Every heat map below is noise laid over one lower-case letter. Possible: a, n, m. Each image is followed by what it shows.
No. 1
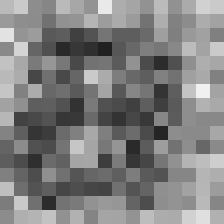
a
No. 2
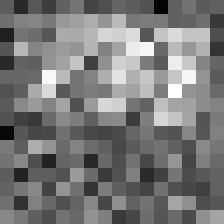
m
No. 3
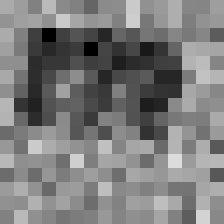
m
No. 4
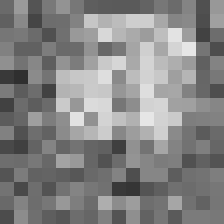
a
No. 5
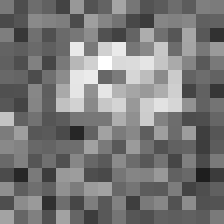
m
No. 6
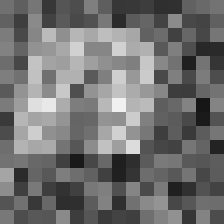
n
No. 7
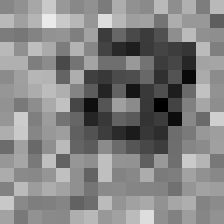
a
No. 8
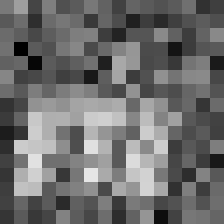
m
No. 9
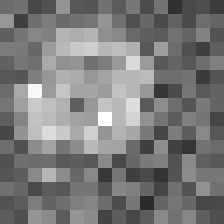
a
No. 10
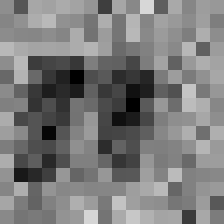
n
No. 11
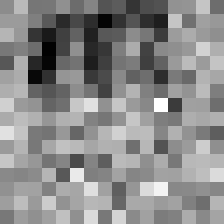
m
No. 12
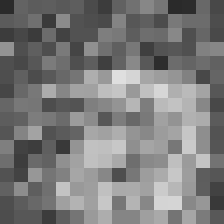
a
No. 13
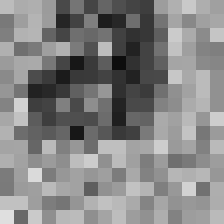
a
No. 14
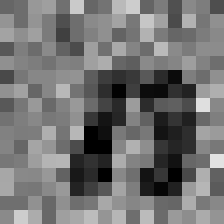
n
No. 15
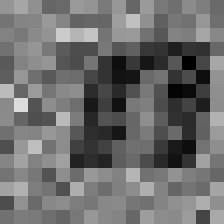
n
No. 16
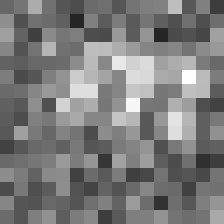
m
